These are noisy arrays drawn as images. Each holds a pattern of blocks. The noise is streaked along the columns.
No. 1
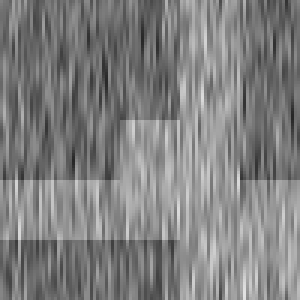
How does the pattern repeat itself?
mirrored about the diagonal from the top left
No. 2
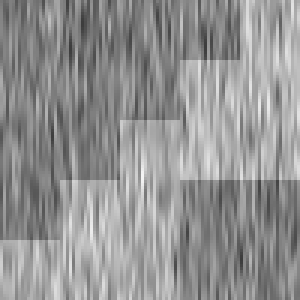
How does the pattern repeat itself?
mirrored about the diagonal from the top left
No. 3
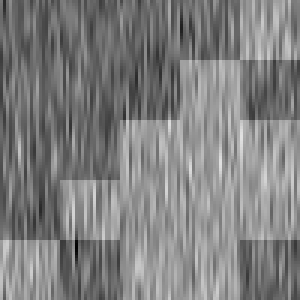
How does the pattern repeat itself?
mirrored about the diagonal from the top left
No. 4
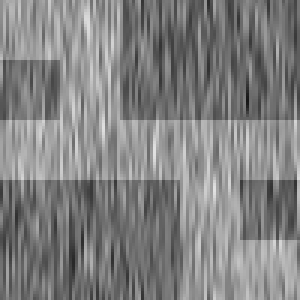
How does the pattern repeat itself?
the same after a half turn
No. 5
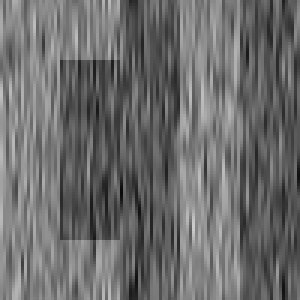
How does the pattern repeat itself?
top and bottom mirror each other
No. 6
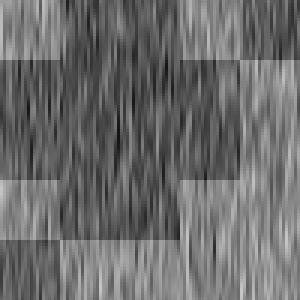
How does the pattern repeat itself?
mirrored about the diagonal from the top left
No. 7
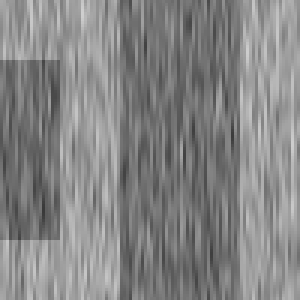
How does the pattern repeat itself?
top and bottom mirror each other
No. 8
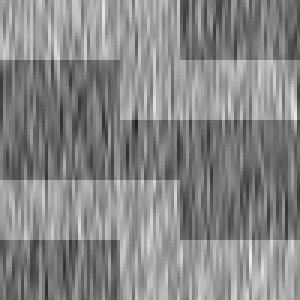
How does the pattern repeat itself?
the same after a half turn
